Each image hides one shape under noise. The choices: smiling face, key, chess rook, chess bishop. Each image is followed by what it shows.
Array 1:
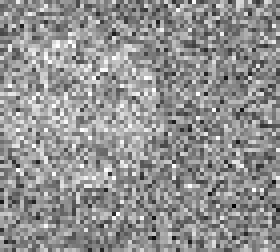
smiling face
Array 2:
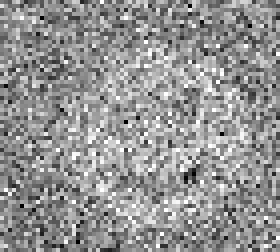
smiling face
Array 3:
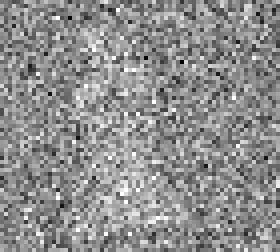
chess bishop
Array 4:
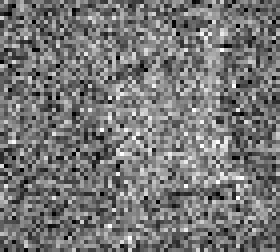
chess rook
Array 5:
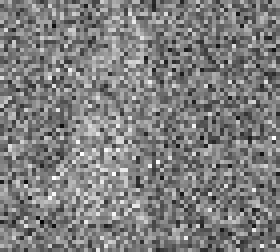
chess bishop
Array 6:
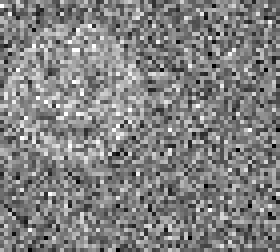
smiling face
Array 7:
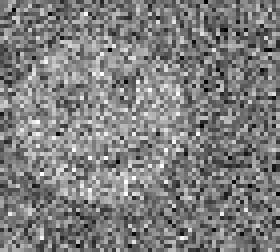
smiling face
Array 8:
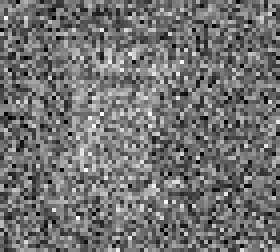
chess rook
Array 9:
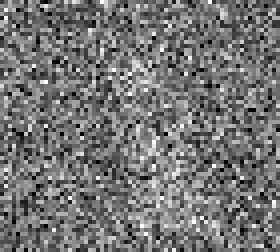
chess bishop
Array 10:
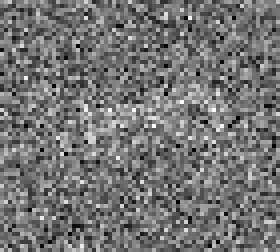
key
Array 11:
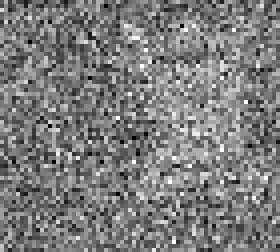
chess rook
